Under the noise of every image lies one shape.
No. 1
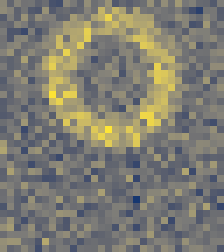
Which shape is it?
ring
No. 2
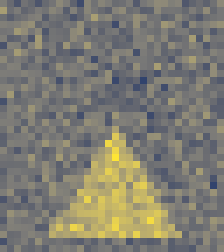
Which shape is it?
triangle
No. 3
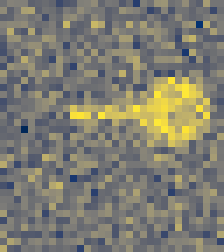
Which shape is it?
lollipop
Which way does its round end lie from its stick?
right
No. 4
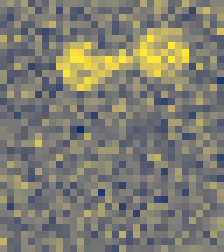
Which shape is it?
dumbbell
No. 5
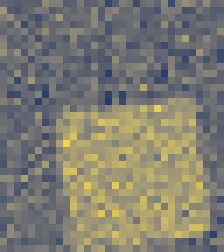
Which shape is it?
square
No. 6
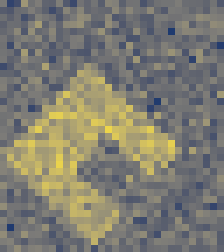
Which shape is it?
square with a notch
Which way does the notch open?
down and right
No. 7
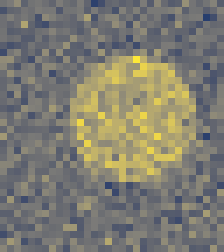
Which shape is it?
disc
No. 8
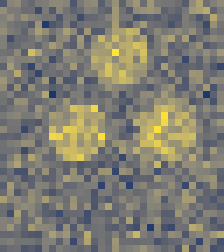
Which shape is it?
three dots
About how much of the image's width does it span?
two thirds
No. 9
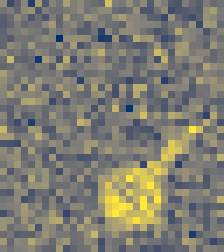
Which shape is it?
lollipop
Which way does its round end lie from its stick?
down and left
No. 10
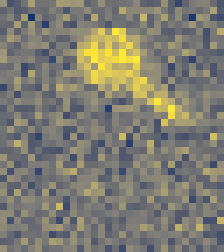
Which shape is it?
lollipop
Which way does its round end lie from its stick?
up and left
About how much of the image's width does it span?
half
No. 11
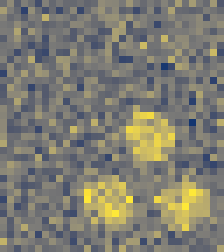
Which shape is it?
three dots
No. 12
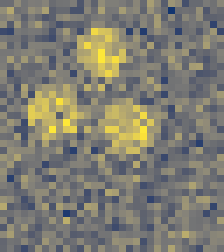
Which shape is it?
three dots
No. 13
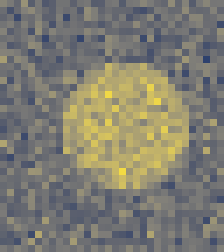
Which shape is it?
disc
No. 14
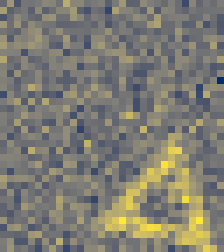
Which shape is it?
triangle frame
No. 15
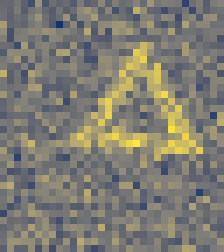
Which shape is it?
triangle frame
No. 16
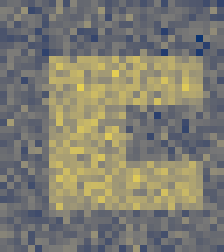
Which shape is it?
square with a notch
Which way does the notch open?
right
